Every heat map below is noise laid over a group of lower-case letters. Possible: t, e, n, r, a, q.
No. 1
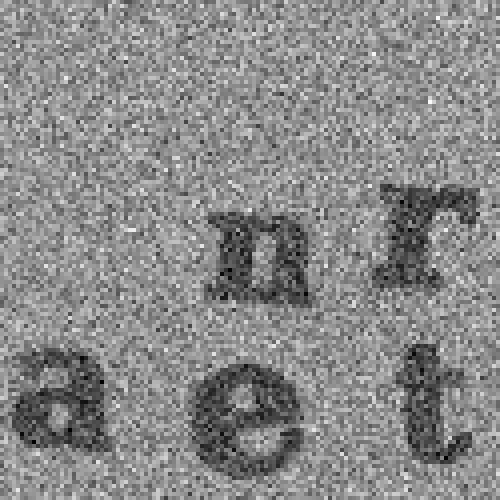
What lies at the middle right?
r
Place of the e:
bottom middle
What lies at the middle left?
nothing
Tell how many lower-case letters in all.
5
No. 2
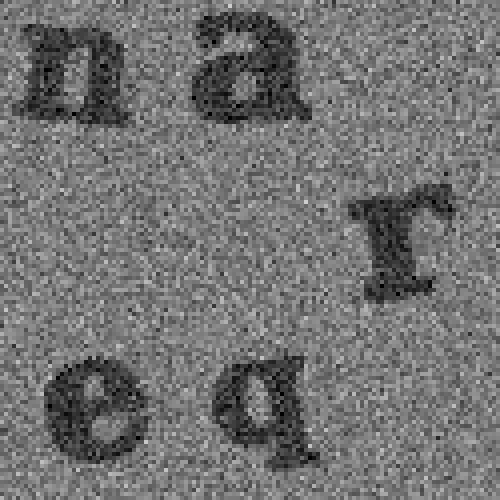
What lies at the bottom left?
e
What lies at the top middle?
a
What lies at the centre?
nothing
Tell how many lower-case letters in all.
5
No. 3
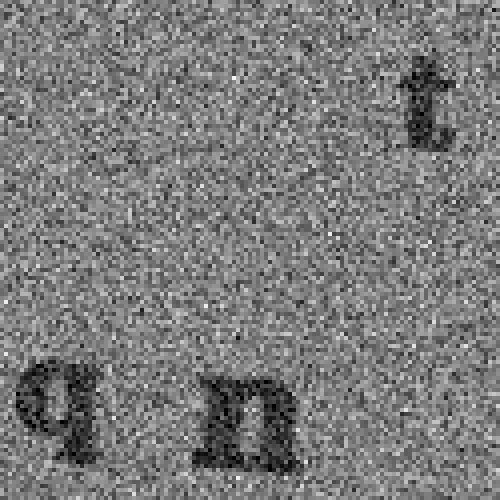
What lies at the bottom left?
q
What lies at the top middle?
nothing
